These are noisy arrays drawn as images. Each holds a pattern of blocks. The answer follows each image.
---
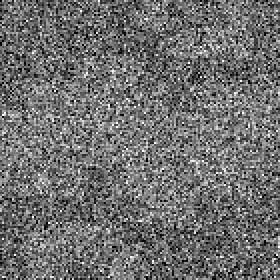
the same after a half turn
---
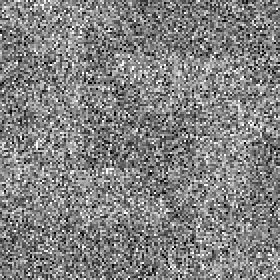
the same after a half turn
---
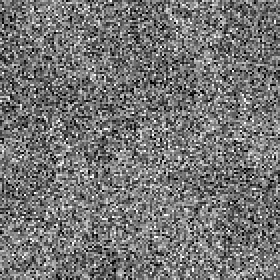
no symmetry
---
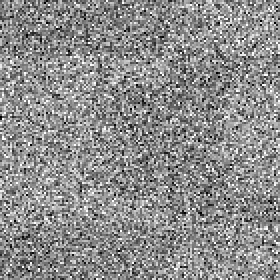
top and bottom mirror each other
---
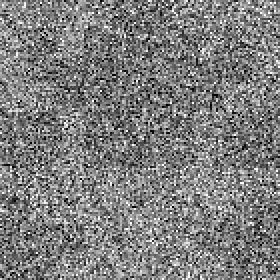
left and right mirror each other
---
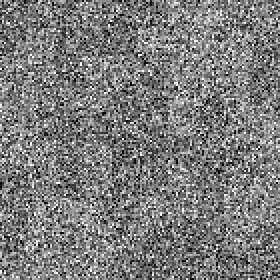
the same after a half turn
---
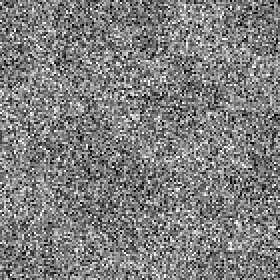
mirrored about the diagonal from the bottom left
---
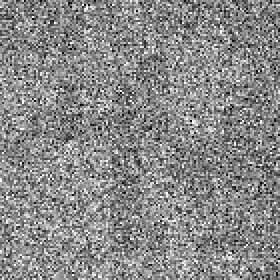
no symmetry
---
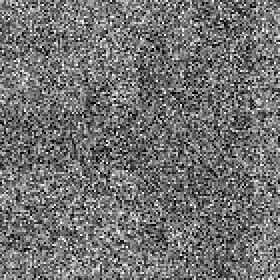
top and bottom mirror each other
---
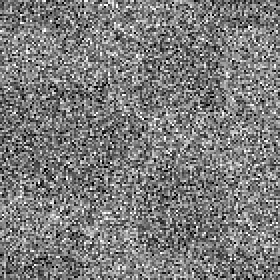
top and bottom mirror each other
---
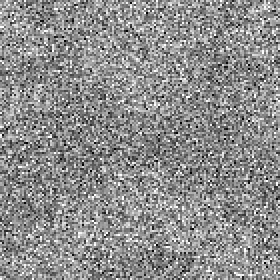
left and right mirror each other
